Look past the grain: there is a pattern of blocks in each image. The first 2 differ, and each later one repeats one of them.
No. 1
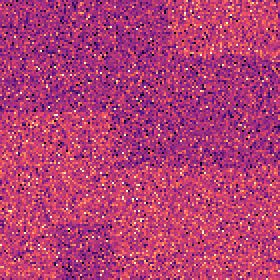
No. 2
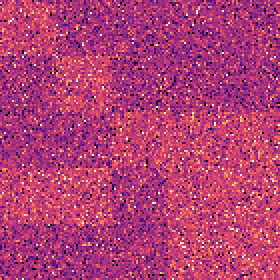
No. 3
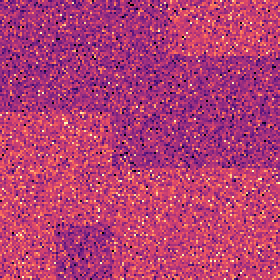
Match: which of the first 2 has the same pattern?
1
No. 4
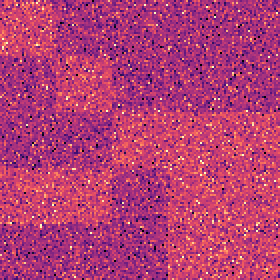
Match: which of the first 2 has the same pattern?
2
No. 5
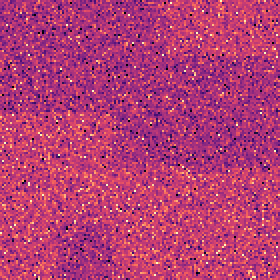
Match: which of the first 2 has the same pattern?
1
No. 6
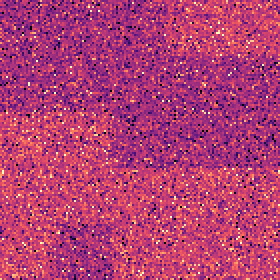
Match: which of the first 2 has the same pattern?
1
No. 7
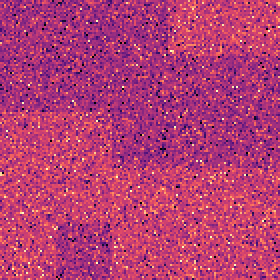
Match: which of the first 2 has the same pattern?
1
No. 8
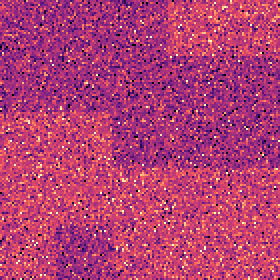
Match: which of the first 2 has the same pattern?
1
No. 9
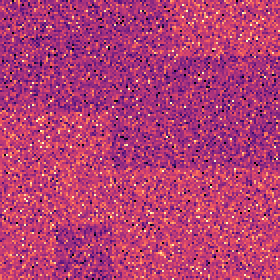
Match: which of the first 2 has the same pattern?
1
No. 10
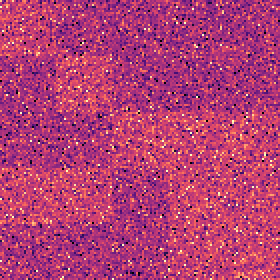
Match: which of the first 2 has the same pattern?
2
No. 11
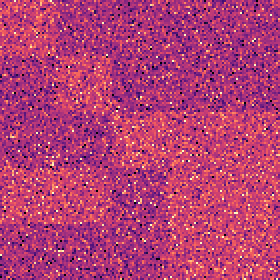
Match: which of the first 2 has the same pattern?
2
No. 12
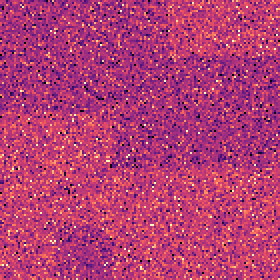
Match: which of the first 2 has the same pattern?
1
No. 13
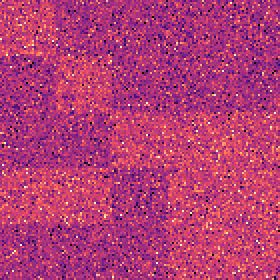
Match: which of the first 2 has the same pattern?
2
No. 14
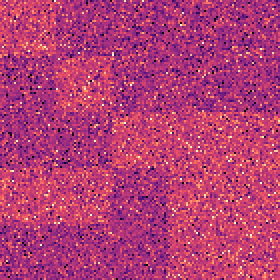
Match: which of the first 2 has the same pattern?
2
